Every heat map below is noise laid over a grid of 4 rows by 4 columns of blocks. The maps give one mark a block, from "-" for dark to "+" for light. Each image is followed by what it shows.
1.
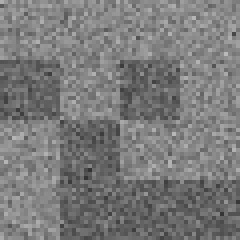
++++
-+-+
+-++
+---
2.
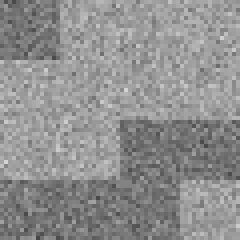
-+++
++++
++--
---+
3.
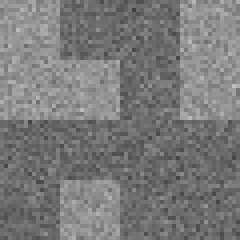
+--+
++-+
----
-+--
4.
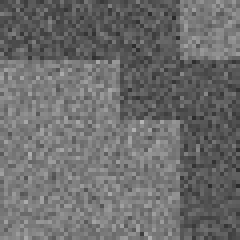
---+
++--
+++-
+++-
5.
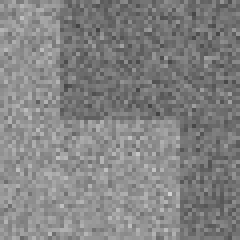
+---
+---
+++-
+++-
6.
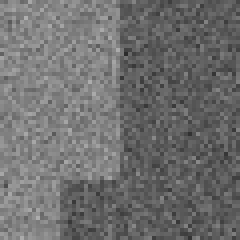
++--
++--
++--
+---
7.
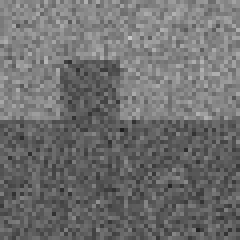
++++
+-++
----
----
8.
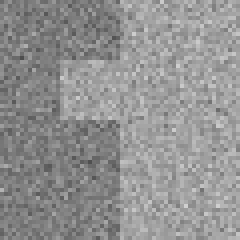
--++
-+++
--++
--++
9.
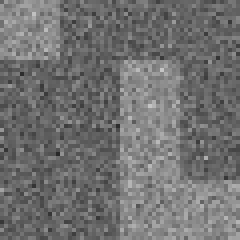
+---
--+-
--+-
--++
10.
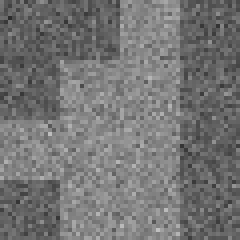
--+-
-++-
+++-
-++-
